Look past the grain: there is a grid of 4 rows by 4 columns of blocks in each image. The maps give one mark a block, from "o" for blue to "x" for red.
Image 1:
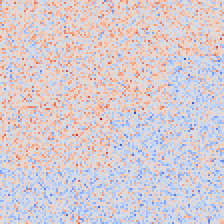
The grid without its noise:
xxxx
xxxo
xxoo
oooo
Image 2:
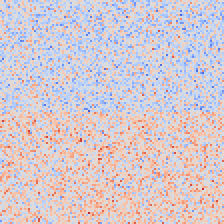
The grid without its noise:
oooo
oooo
xxxx
xxxx
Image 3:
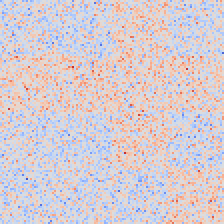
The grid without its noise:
ooxo
xxxx
ooxo
ooox
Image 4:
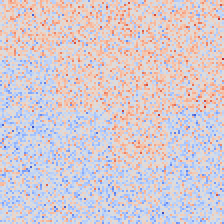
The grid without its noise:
xxxx
oxxx
ooxo
oooo
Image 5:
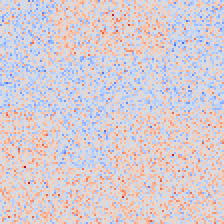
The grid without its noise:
oxxo
oooo
xoxx
xxxx
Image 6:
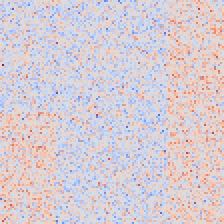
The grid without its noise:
ooox
ooox
xoox
xoox
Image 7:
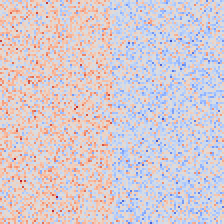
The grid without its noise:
xxoo
xxoo
xxoo
xxoo
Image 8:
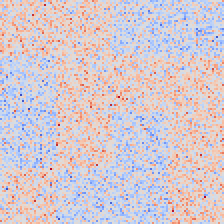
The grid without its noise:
xxoo
oxxx
oxox
xoox
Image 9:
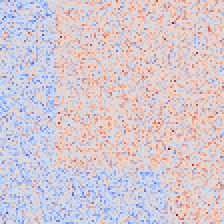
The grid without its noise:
oxxx
oxxx
oxxx
ooox
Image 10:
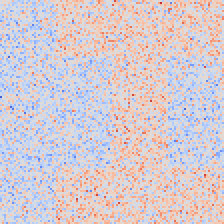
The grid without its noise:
oxxx
ooxo
ooxo
oxxx
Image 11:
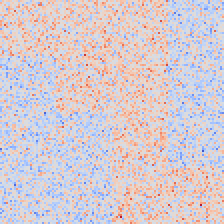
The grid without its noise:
xxxo
oxxo
ooxo
ooxx
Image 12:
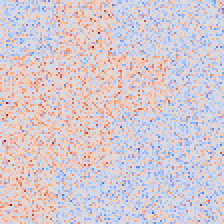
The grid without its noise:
oxoo
xxxo
xxoo
xooo
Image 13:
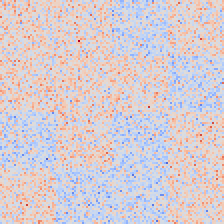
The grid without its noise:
xxox
xxxo
oxox
xoox
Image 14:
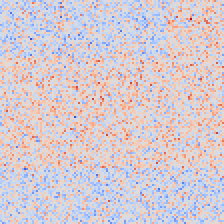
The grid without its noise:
ooox
xxxx
xxxx
oooo
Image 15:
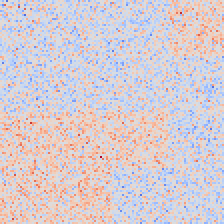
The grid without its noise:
ooox
oooo
xxxo
xxoo
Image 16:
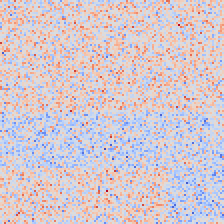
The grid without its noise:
xxxx
xxxx
oooo
xxxo
